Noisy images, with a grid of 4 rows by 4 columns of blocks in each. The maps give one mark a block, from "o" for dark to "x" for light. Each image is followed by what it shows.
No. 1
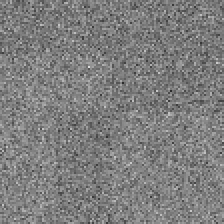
o o o o
x x o o
x o x x
x o x x
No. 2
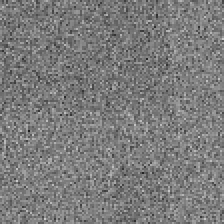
o o o x
o o o x
x x x x
x x o x
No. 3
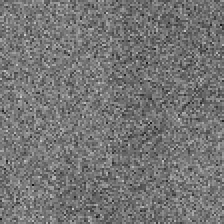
x x o o
x x o o
x x o x
x o o x
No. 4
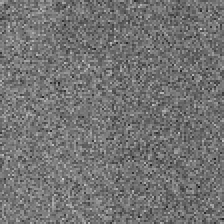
x o o o
x x o o
x x o o
x x o o
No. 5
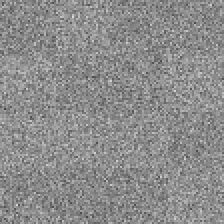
o x o o
x o o x
x x x o
o o o x
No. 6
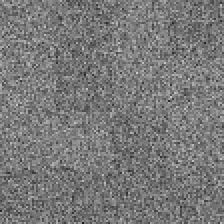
x o x o
x o x x
x x o x
o o o o
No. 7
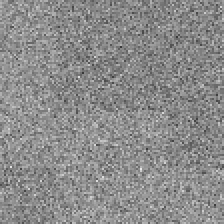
x o o o
x o o o
x x x o
o x x x
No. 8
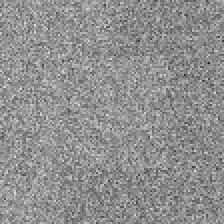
x x o o
x x x o
x x x o
x o o o
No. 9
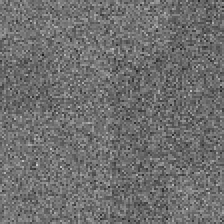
x x x o
o x o o
x x o o
x x o x
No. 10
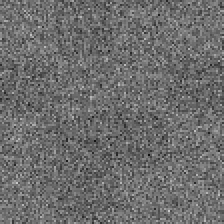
x o x x
o x x o
x o o x
x o x x
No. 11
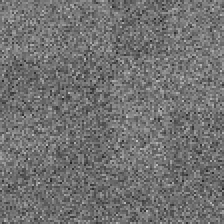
x x o x
o o x x
x o x o
o o o o
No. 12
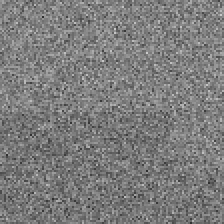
x x x x
x x x x
o o o x
o o o o
